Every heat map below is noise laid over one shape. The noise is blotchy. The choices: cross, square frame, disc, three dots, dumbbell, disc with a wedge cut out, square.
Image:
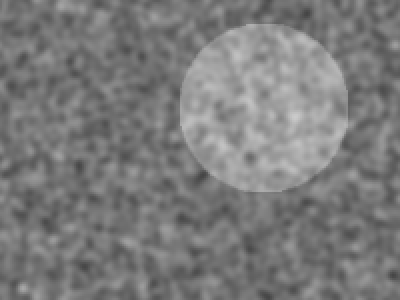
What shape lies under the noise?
disc
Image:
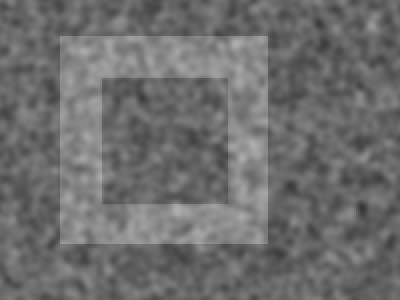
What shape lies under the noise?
square frame
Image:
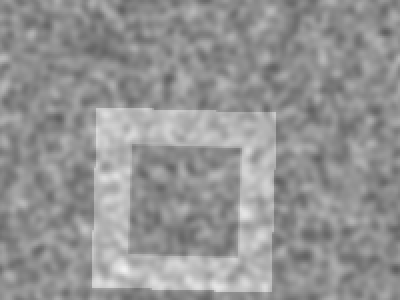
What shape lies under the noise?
square frame
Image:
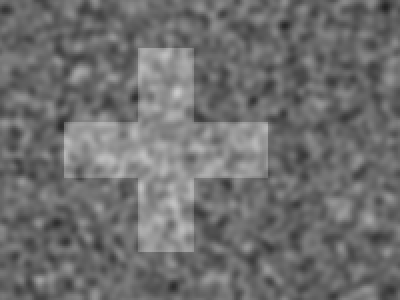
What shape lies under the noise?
cross
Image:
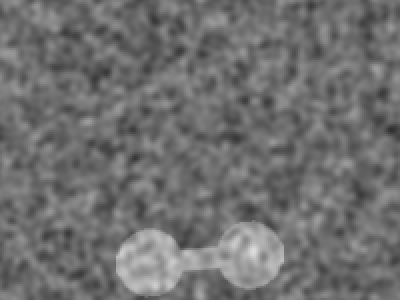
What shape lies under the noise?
dumbbell
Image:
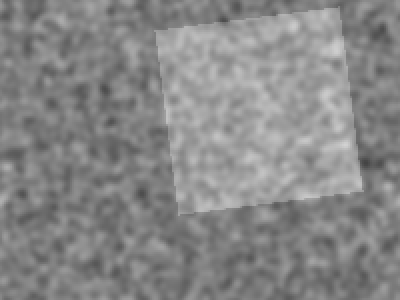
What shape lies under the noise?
square
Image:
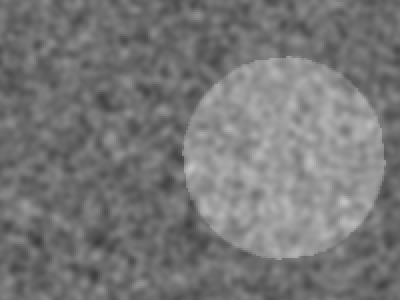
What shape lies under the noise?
disc
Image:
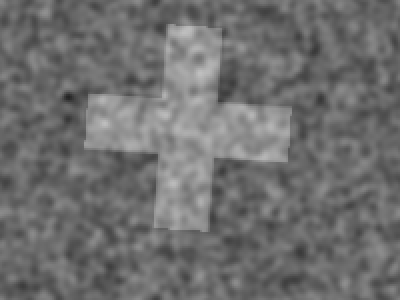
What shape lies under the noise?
cross
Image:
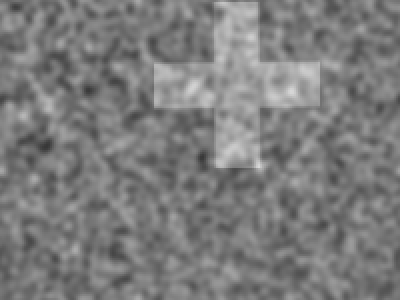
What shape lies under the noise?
cross
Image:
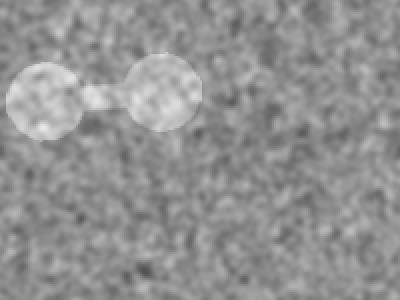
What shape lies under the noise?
dumbbell
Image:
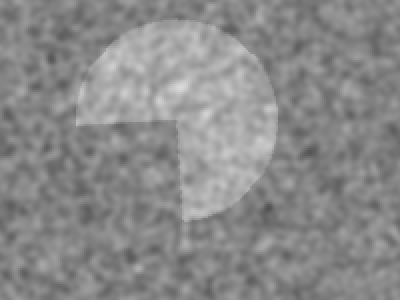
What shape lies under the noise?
disc with a wedge cut out
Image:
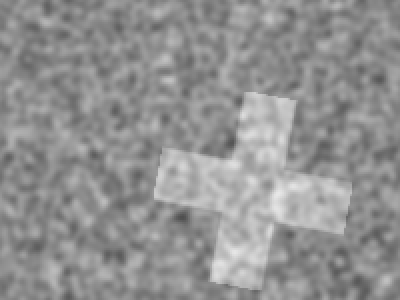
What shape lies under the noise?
cross
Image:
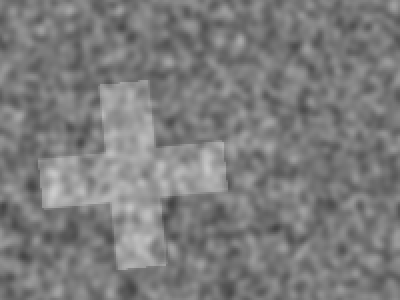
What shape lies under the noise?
cross
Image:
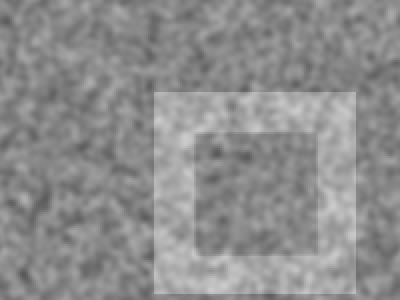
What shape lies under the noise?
square frame
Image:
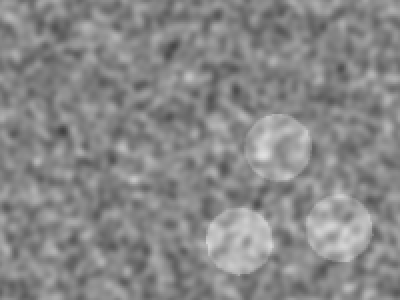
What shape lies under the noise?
three dots
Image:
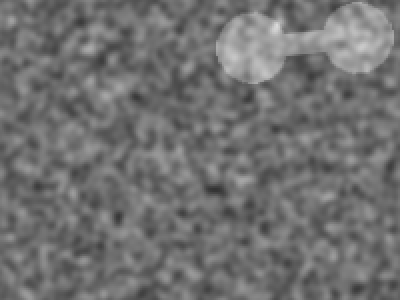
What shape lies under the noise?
dumbbell
